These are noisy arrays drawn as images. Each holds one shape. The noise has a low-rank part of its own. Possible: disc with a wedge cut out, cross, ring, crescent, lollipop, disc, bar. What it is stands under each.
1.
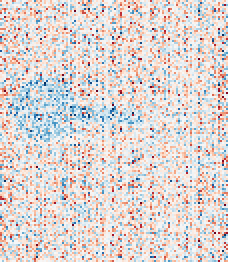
lollipop
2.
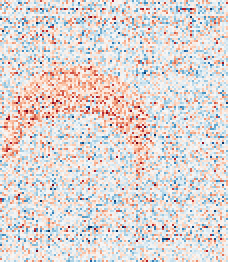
crescent
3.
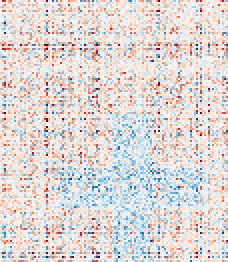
cross
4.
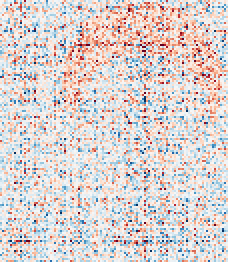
crescent
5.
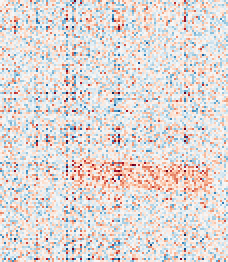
bar
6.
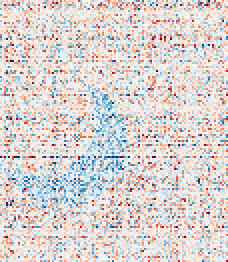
crescent
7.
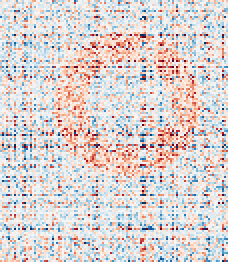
ring
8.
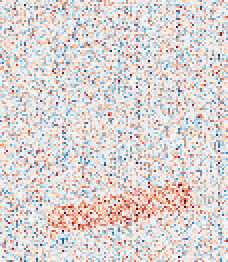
bar
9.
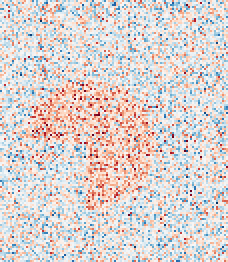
disc with a wedge cut out
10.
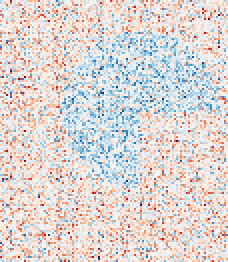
disc with a wedge cut out
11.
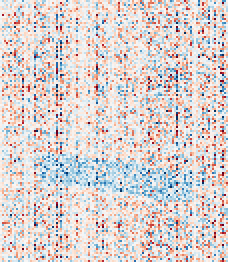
bar
